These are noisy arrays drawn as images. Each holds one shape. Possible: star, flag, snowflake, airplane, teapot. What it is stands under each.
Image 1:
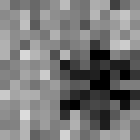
snowflake
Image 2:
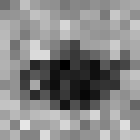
teapot
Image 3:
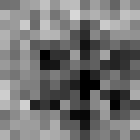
snowflake
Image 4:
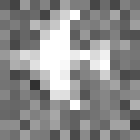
airplane
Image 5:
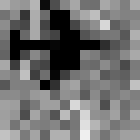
airplane
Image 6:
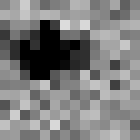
teapot
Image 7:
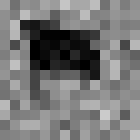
flag
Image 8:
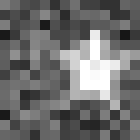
star
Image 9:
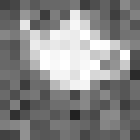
teapot
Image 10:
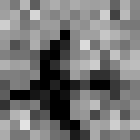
airplane
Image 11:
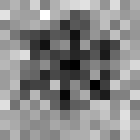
snowflake
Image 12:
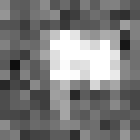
flag
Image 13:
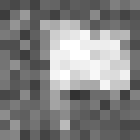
flag
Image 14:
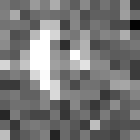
airplane
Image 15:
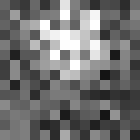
snowflake
